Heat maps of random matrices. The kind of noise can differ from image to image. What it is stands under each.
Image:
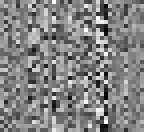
columns of uneven size
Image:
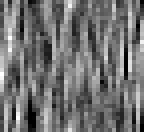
streaked along the columns
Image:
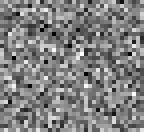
independent entries
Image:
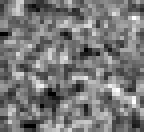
blotchy
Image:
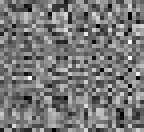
low rank plus noise
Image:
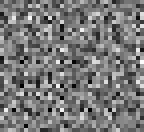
low rank plus noise
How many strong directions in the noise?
three or four
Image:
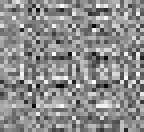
low rank plus noise
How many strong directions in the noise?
two
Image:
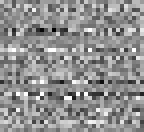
rows of uneven size
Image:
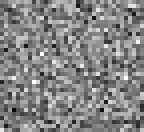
independent entries
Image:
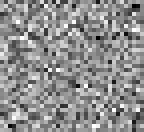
low rank plus noise
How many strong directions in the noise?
five to eight
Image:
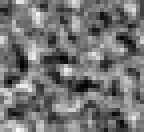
blotchy
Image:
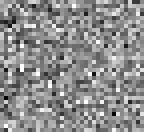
low rank plus noise
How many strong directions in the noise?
five to eight
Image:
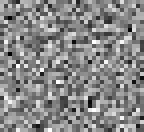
low rank plus noise
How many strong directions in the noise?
five to eight
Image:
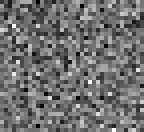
independent entries
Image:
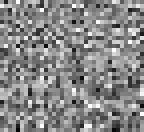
low rank plus noise
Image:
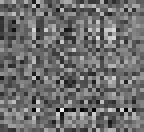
low rank plus noise
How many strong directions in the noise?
two
